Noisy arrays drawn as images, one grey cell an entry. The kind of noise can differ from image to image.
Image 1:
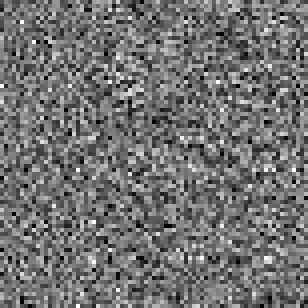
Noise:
low rank plus noise
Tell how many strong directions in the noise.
five to eight
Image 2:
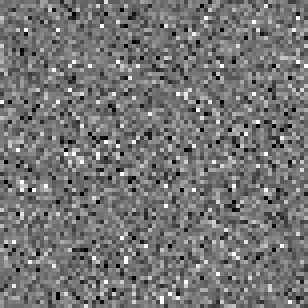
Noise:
heavy tails
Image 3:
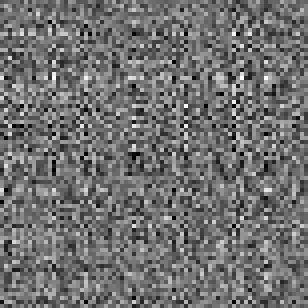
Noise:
low rank plus noise
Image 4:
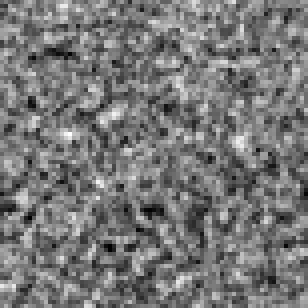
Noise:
blotchy
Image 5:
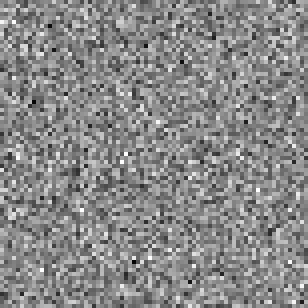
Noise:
independent entries
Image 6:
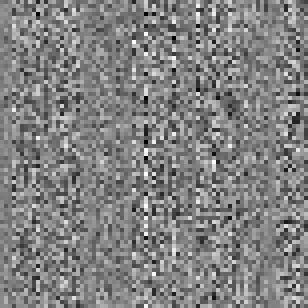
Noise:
columns of uneven size
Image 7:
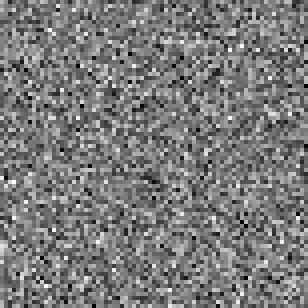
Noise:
independent entries
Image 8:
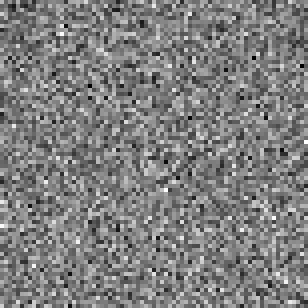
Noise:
independent entries
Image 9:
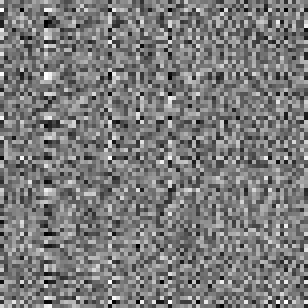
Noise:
low rank plus noise
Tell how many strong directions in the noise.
one
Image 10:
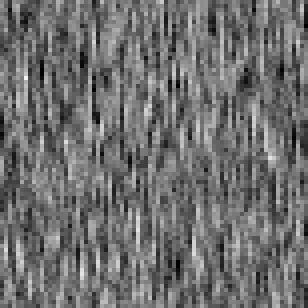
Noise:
streaked along the columns
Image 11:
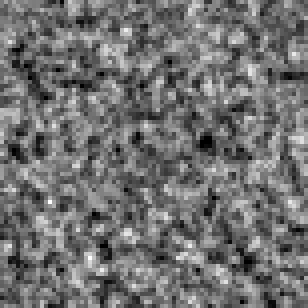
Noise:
blotchy
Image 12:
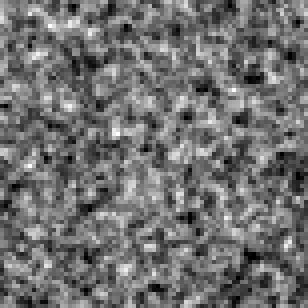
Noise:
blotchy
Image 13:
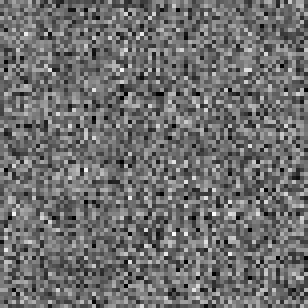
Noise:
low rank plus noise
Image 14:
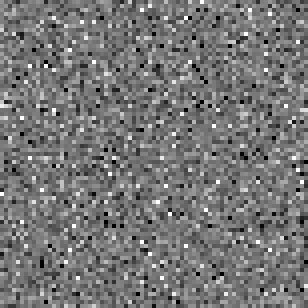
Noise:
heavy tails
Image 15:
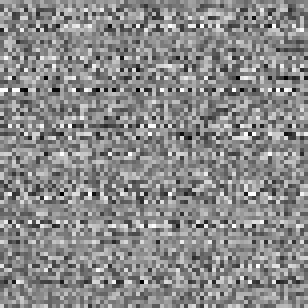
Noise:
rows of uneven size
